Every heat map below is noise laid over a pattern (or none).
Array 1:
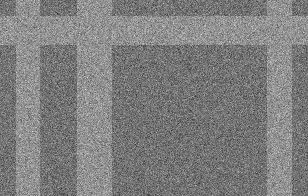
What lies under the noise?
bands of rows crossing bands of columns
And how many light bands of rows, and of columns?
1 and 3
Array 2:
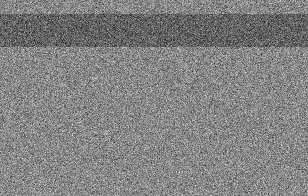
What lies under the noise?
one band of rows
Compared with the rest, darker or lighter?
darker
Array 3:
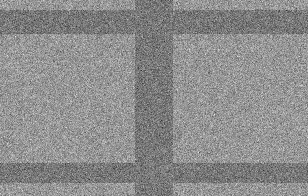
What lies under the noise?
bands of rows crossing bands of columns
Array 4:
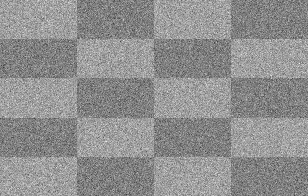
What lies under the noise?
a checkerboard
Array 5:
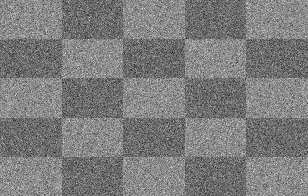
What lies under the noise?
a checkerboard
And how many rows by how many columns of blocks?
5 by 5
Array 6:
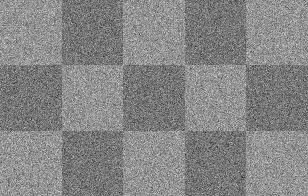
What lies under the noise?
a checkerboard
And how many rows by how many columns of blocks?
3 by 5
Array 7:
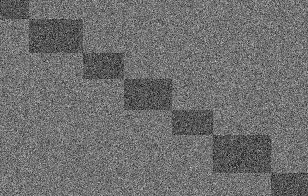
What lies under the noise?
blocks along the diagonal
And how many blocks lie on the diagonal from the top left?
7
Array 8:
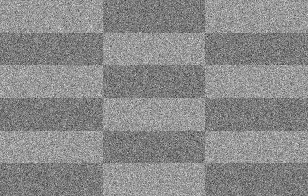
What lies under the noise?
a checkerboard
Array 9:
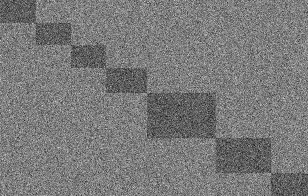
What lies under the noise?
blocks along the diagonal
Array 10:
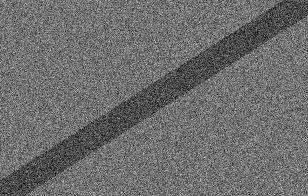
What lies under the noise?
a diagonal band
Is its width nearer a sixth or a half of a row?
a sixth
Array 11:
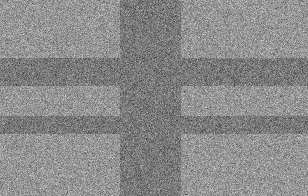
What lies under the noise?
bands of rows crossing bands of columns
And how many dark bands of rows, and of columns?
2 and 1
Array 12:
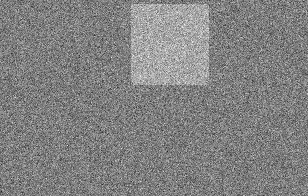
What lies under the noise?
one block
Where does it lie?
top middle
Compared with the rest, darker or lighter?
lighter
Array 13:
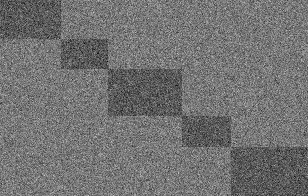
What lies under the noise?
blocks along the diagonal
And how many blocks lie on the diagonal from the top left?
5
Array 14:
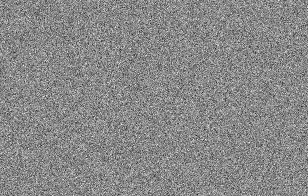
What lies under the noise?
only noise
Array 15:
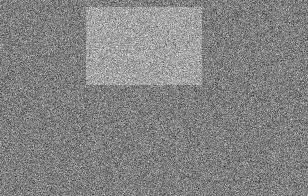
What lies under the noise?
one block
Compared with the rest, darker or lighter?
lighter
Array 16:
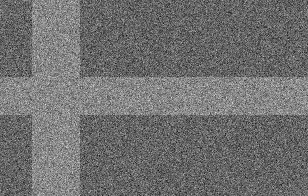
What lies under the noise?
bands of rows crossing bands of columns
